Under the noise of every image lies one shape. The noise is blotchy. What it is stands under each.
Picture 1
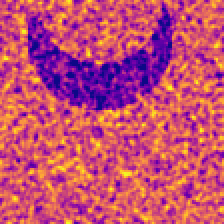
crescent
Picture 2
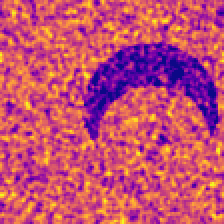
crescent
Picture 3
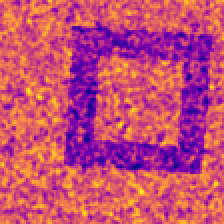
square frame
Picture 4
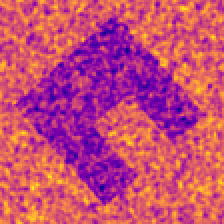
square with a notch
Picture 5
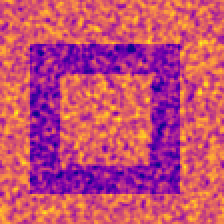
square frame
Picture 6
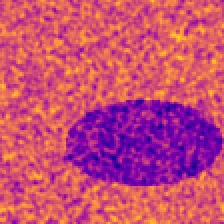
ellipse
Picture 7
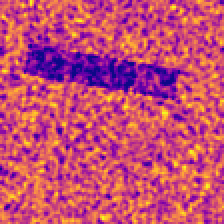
bar
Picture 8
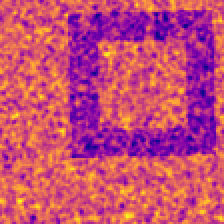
square frame
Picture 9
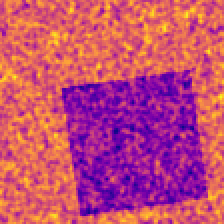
square
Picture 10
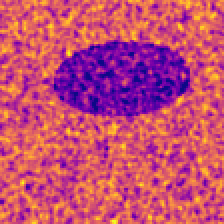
ellipse
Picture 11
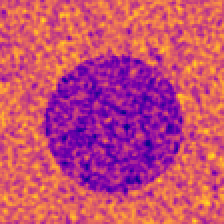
disc
